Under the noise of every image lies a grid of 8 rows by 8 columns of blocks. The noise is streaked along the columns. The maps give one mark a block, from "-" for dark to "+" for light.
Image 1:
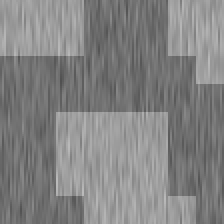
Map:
+++---++
+++---++
-------+
--------
--++++--
--++++--
--++++--
---++++-
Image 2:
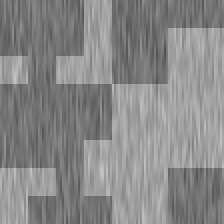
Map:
---+----
---+--++
+-++--++
----++++
----++++
---+++++
++-+++--
+---++--
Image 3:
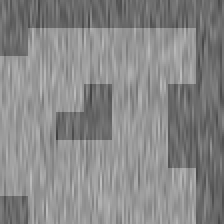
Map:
--------
-++++++-
+++++++-
+++-++--
++--++--
++++++--
+++++++-
-++++++-
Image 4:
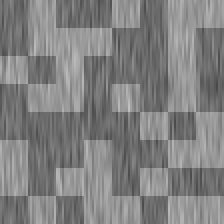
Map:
-+--+-++
-+++--+-
+-+---+-
-++-+-+-
-----+-+
+--+--++
+-++-+--
-+-++-++
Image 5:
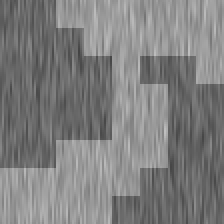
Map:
--++++++
---+++++
----+--+
----++--
----++--
--++++--
+++++---
++++----
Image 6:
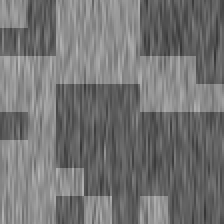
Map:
+-+++---
--+++---
+++++++-
++---+++
-+------
++------
+++-----
++-+-+--
